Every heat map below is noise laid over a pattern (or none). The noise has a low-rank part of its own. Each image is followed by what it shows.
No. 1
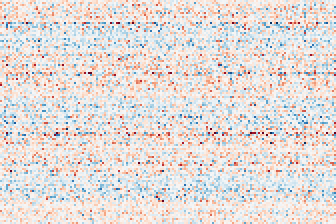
horizontal stripes
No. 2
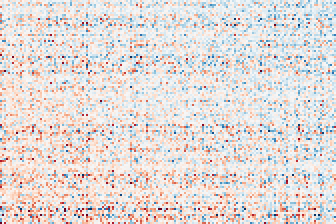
a smooth slope
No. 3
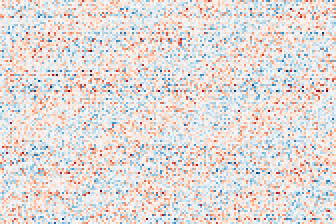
diagonal stripes
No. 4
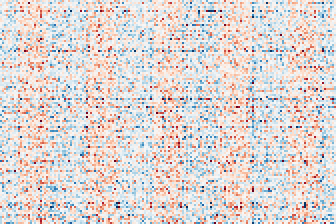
vertical stripes
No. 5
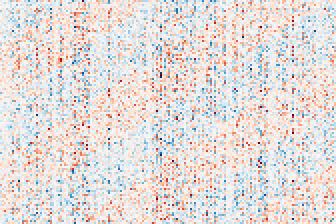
diagonal stripes
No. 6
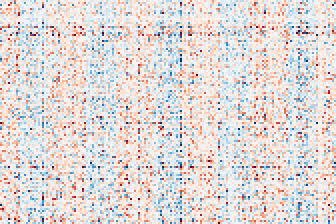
vertical stripes
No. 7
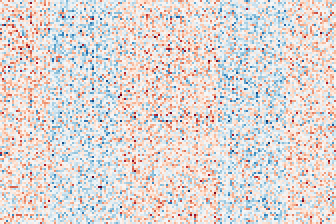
vertical stripes
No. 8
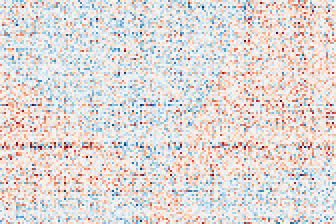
spokes from one point
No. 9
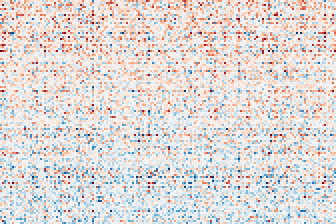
a smooth slope
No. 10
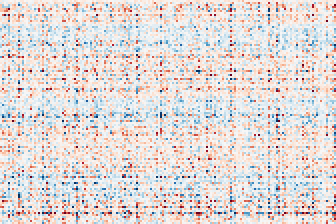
horizontal stripes
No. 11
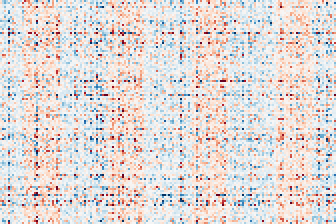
vertical stripes
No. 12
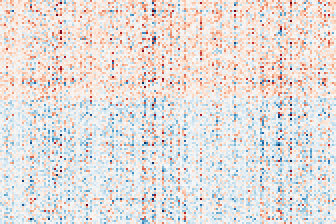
a sharp edge
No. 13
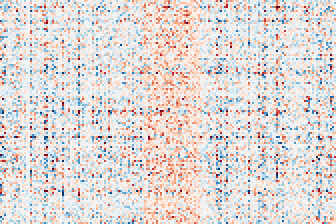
one vertical stripe
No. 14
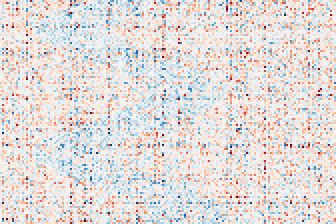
a wavy band
